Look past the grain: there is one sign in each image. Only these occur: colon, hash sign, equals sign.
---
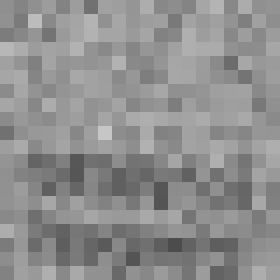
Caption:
dark equals sign
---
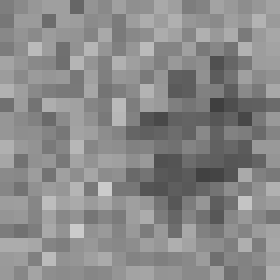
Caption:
dark hash sign
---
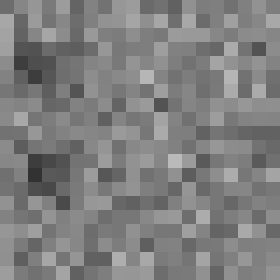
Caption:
dark colon
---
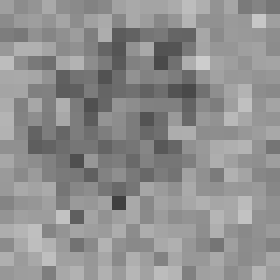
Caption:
dark hash sign
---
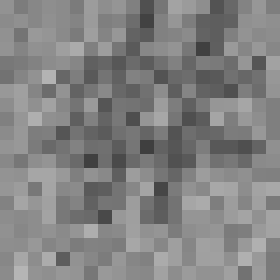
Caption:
dark hash sign
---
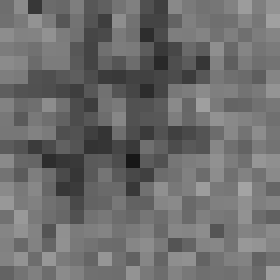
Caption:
dark hash sign
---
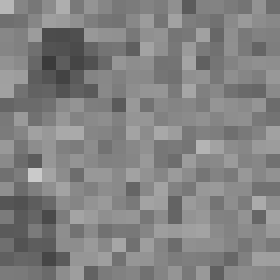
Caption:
dark colon
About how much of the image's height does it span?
nearly all
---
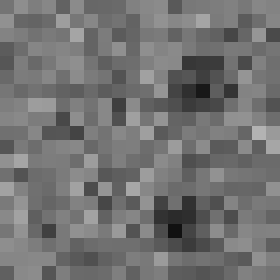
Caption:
dark colon
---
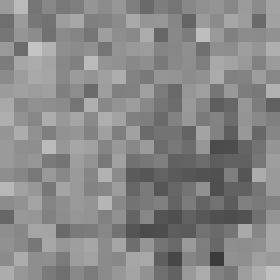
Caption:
dark hash sign
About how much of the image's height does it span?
two thirds
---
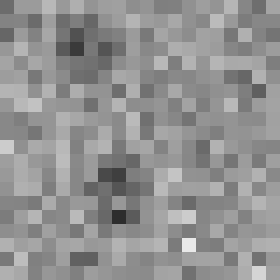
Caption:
dark colon
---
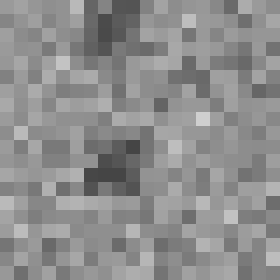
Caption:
dark colon
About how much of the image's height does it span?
two thirds
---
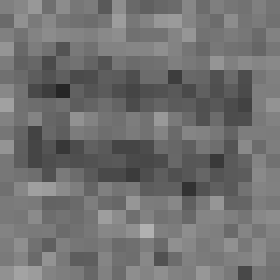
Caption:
dark equals sign
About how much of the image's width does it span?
nearly all
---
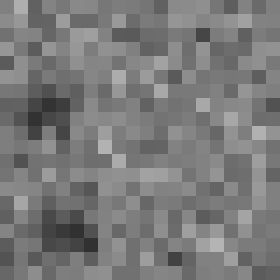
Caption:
dark colon
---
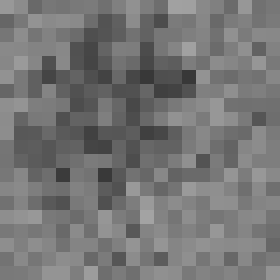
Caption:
dark hash sign
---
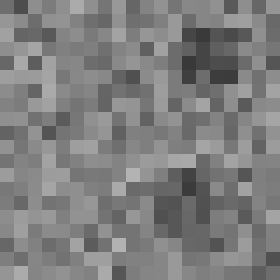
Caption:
dark colon
